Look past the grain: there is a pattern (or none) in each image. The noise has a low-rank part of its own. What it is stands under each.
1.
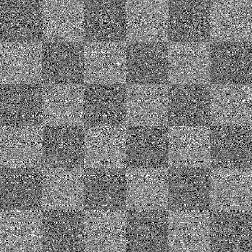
a checkerboard
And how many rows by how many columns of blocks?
6 by 6
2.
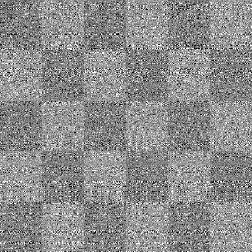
a checkerboard
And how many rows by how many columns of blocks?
5 by 6
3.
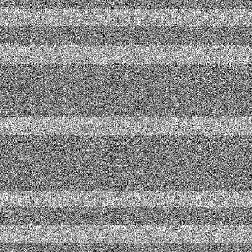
bands of rows
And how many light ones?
5
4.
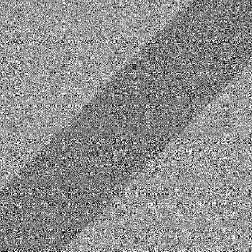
a diagonal band
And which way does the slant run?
bottom left to top right
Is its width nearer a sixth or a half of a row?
a half
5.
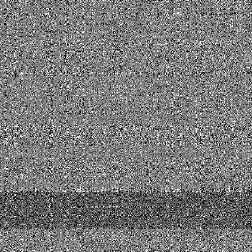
one band of rows
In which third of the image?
bottom
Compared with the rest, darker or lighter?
darker
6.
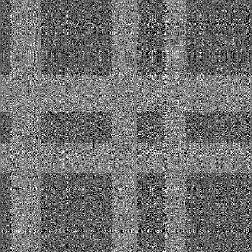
bands of rows crossing bands of columns
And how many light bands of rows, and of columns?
2 and 3
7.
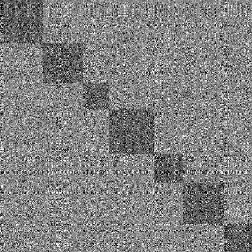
blocks along the diagonal
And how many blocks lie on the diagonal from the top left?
7
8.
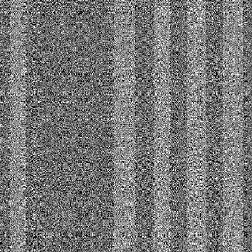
bands of columns
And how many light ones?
5
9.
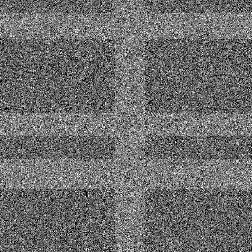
bands of rows crossing bands of columns
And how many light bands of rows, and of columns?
3 and 1
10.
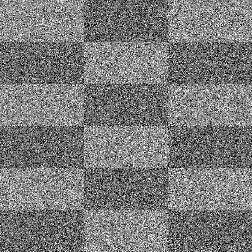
a checkerboard
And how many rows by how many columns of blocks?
6 by 3
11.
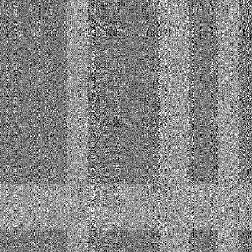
bands of rows crossing bands of columns
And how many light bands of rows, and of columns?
1 and 3
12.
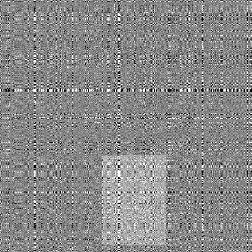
one block
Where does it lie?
bottom middle
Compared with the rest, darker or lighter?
lighter
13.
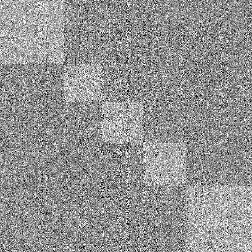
blocks along the diagonal
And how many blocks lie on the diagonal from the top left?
5
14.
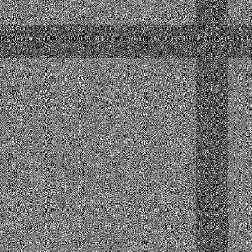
bands of rows crossing bands of columns
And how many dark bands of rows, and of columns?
1 and 1
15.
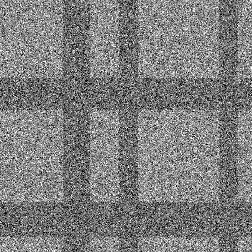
bands of rows crossing bands of columns
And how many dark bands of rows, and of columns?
2 and 3
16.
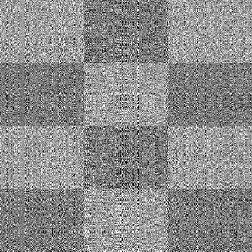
a checkerboard
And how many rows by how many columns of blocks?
4 by 3
